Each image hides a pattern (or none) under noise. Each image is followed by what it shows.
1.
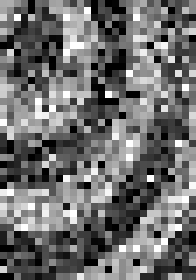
rings round one point
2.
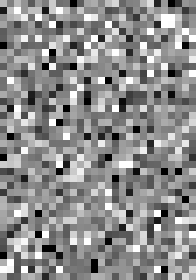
only noise
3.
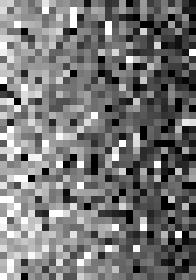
a smooth slope
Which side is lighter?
left
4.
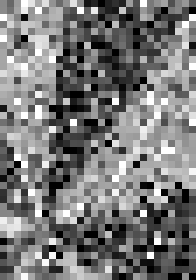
spokes from one point
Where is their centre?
bottom left
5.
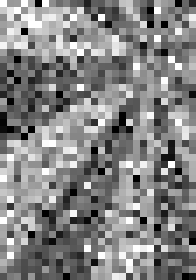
spokes from one point
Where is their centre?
top right
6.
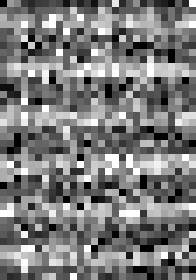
horizontal stripes
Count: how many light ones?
6
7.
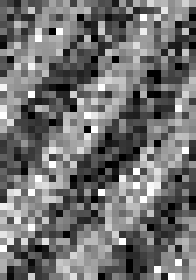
diagonal stripes
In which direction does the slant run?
bottom left to top right
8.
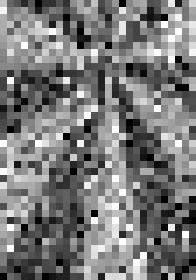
spokes from one point
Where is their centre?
top middle
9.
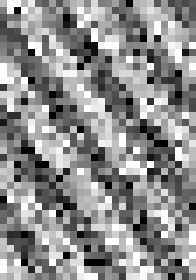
diagonal stripes
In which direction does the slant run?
top left to bottom right
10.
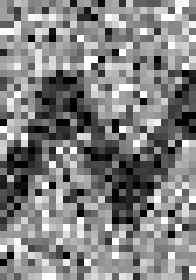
a wavy band
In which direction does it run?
left to right
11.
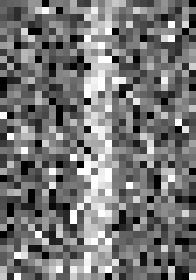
one vertical stripe
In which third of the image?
middle
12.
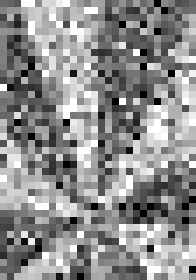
spokes from one point
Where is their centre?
bottom middle
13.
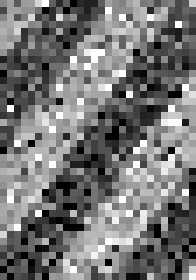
diagonal stripes
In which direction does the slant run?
bottom left to top right
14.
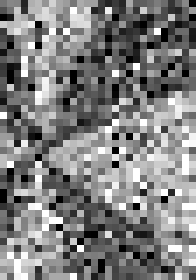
spokes from one point
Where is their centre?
middle left
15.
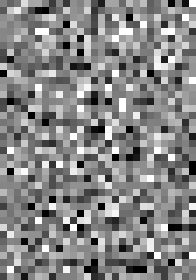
only noise
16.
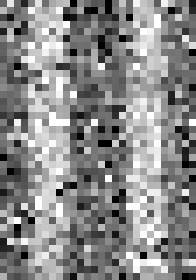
vertical stripes
